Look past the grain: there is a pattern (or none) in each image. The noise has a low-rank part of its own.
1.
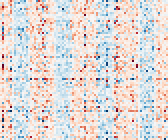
vertical stripes
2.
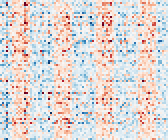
vertical stripes
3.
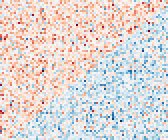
a sharp edge
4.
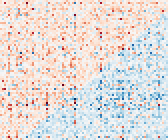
a sharp edge
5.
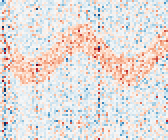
a wavy band
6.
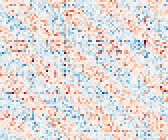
diagonal stripes
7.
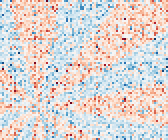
spokes from one point
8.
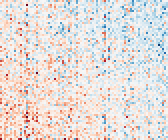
a smooth slope
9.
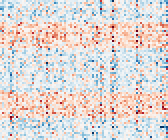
horizontal stripes
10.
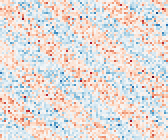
diagonal stripes
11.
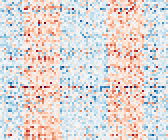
vertical stripes
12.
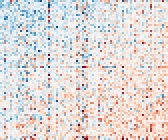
a smooth slope
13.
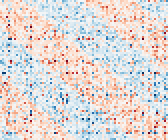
diagonal stripes
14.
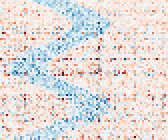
a wavy band
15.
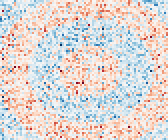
rings round one point
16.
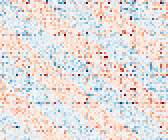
diagonal stripes
